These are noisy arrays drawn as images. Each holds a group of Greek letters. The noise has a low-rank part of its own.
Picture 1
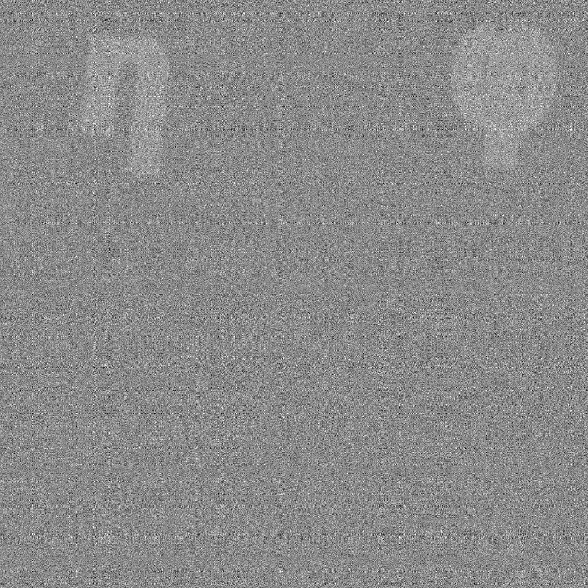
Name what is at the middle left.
nothing
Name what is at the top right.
phi
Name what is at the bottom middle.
nothing
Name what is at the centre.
nothing
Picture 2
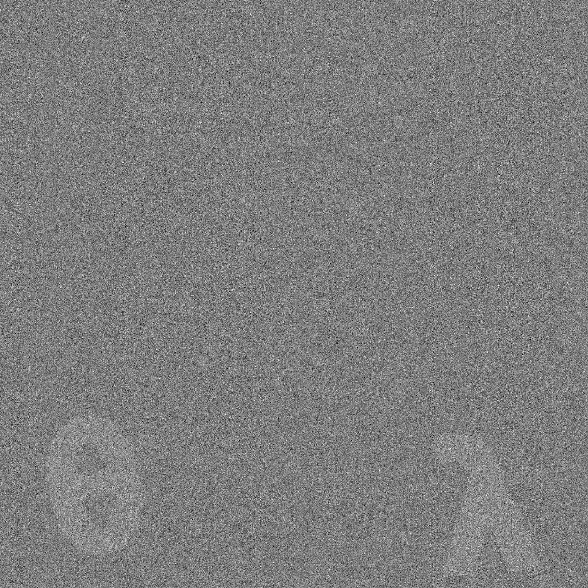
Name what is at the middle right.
nothing
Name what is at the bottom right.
lambda
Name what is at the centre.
nothing
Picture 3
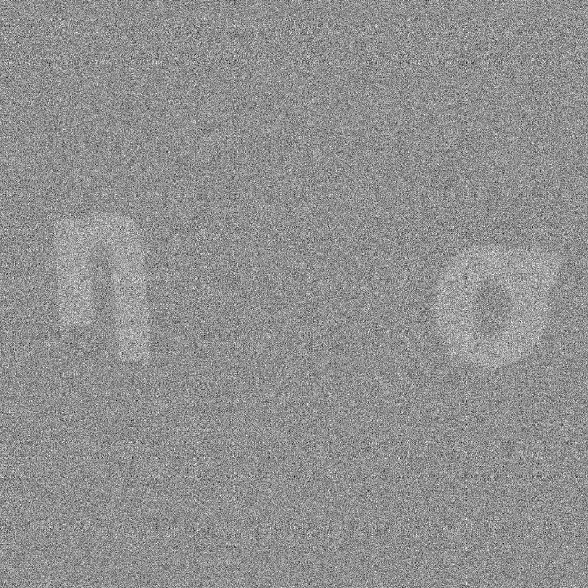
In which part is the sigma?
middle right
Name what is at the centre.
nothing
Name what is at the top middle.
nothing
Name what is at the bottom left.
nothing
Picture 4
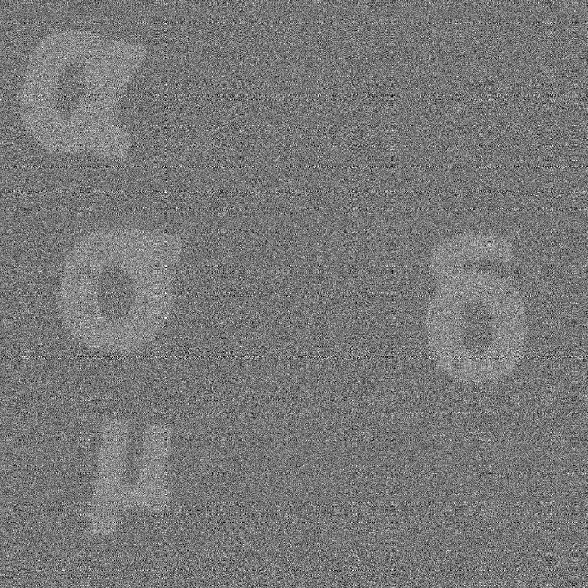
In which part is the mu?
bottom left
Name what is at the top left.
alpha
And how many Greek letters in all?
4
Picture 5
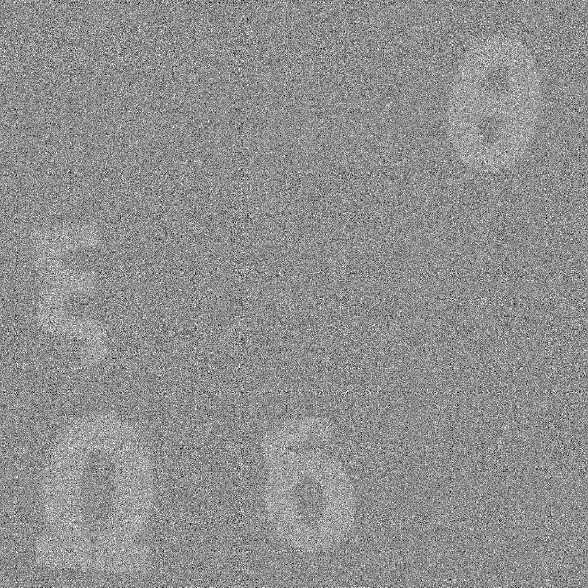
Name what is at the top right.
theta
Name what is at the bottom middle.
delta
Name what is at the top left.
nothing
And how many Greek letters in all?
4
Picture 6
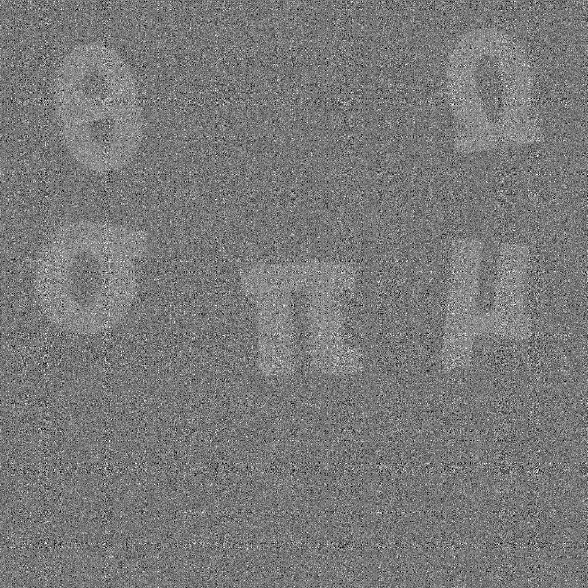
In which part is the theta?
top left
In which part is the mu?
middle right
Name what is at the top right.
omega
